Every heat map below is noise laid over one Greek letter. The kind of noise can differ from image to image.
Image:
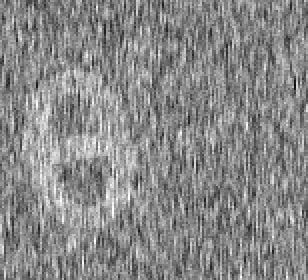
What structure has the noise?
streaked along the columns
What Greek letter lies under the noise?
theta
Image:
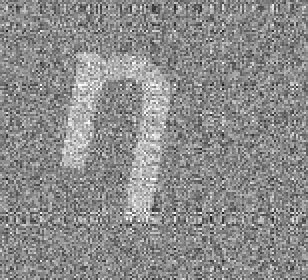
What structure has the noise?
low rank plus noise
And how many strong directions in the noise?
one
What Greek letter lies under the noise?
eta
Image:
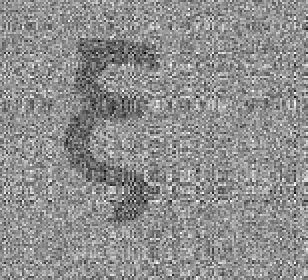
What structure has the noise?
low rank plus noise
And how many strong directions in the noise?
one
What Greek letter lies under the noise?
xi
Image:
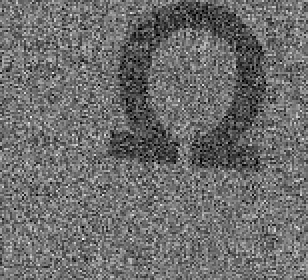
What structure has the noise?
low rank plus noise
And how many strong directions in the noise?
five to eight
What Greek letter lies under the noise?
omega
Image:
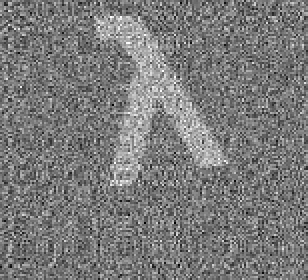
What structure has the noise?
low rank plus noise
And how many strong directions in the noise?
two
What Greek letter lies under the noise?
lambda
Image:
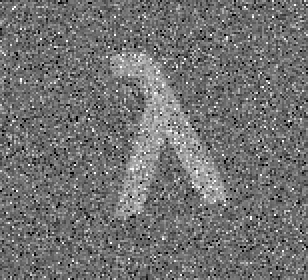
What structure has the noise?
heavy tails
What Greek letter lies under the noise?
lambda
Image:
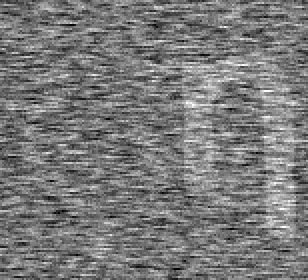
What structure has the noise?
streaked along the rows
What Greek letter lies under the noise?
eta
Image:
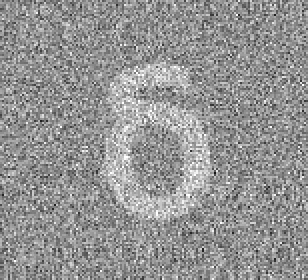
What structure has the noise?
low rank plus noise
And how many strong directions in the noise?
five to eight
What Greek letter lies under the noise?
delta
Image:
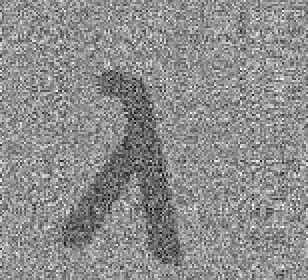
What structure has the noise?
low rank plus noise
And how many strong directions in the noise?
three or four
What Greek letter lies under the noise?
lambda
